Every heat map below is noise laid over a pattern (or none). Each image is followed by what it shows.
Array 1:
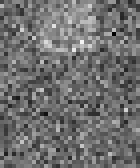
one block
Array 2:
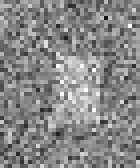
one block
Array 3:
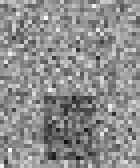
one block
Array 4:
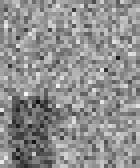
one block
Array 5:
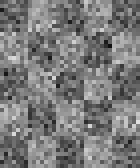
a checkerboard
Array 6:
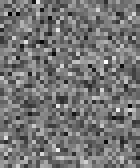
only noise
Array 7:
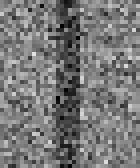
one band of columns
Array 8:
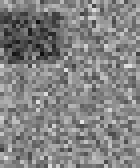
one block
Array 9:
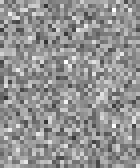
only noise
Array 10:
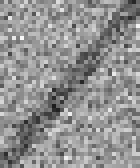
a diagonal band
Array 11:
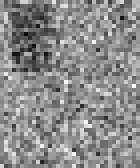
one block
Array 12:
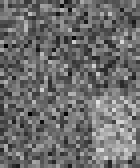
one block
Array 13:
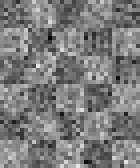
a checkerboard
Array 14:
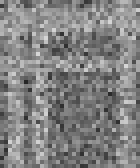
bands of rows crossing bands of columns
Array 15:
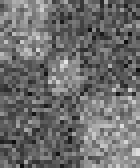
blocks along the diagonal
